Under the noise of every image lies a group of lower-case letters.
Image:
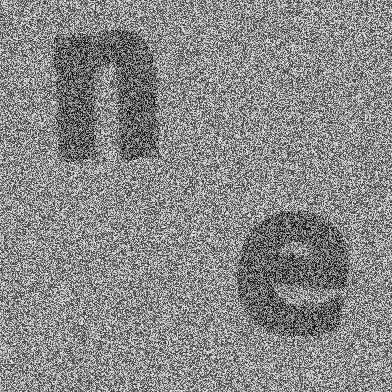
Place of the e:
bottom right
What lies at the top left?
n
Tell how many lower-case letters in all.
2
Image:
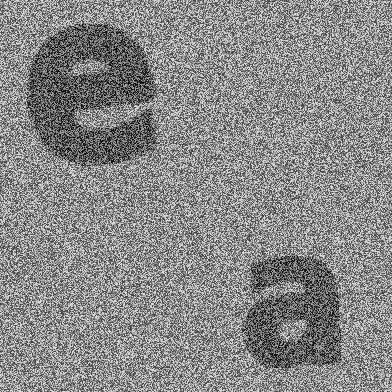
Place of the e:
top left
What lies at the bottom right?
a
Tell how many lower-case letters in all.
2
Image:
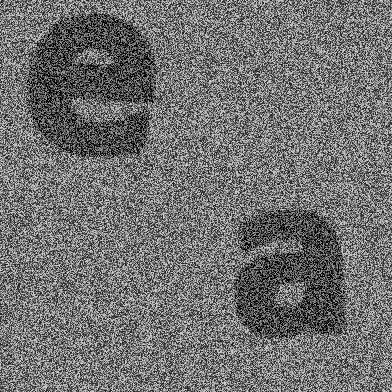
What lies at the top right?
nothing
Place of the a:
bottom right
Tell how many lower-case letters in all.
2
